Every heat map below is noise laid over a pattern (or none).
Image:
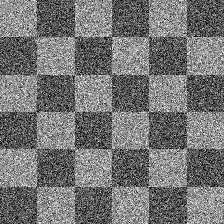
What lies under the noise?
a checkerboard
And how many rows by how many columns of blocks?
6 by 6
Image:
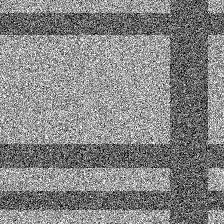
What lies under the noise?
bands of rows crossing bands of columns
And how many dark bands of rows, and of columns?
3 and 1
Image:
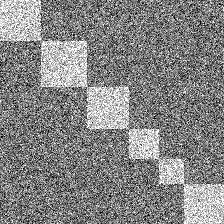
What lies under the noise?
blocks along the diagonal
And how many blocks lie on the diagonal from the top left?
6
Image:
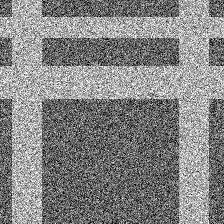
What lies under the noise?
bands of rows crossing bands of columns
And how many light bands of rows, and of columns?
2 and 2
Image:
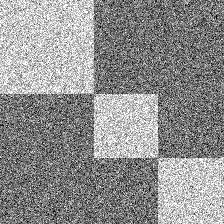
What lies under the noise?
blocks along the diagonal
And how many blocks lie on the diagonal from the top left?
3
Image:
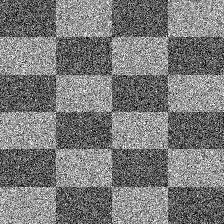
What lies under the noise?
a checkerboard
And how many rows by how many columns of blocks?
6 by 4
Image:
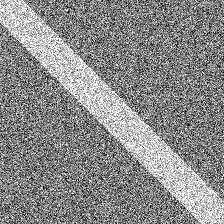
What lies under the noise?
a diagonal band
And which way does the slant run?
top left to bottom right
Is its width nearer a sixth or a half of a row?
a sixth
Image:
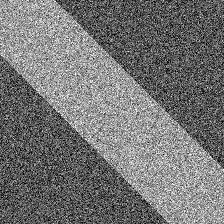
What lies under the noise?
a diagonal band
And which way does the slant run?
top left to bottom right
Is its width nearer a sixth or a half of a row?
a half
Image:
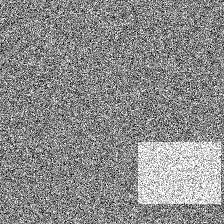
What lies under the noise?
one block
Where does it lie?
bottom right
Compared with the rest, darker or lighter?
lighter
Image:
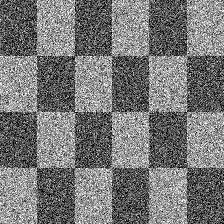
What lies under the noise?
a checkerboard
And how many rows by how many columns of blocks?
4 by 6
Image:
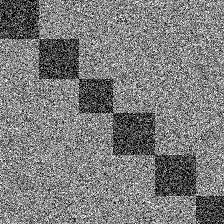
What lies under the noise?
blocks along the diagonal
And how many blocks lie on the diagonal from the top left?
6
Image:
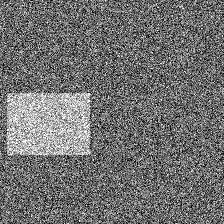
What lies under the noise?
one block
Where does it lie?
middle left
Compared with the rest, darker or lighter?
lighter
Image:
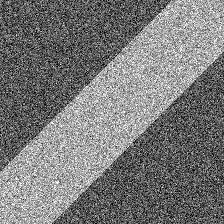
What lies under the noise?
a diagonal band
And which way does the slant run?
bottom left to top right
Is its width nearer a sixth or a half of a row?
a half
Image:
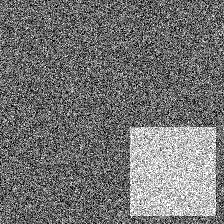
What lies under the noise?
one block
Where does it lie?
bottom right
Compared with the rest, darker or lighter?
lighter
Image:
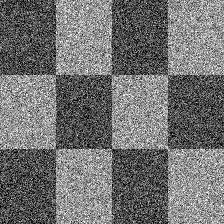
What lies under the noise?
a checkerboard
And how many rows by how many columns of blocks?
3 by 4
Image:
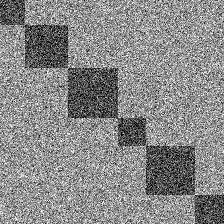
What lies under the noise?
blocks along the diagonal
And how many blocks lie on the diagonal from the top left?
6
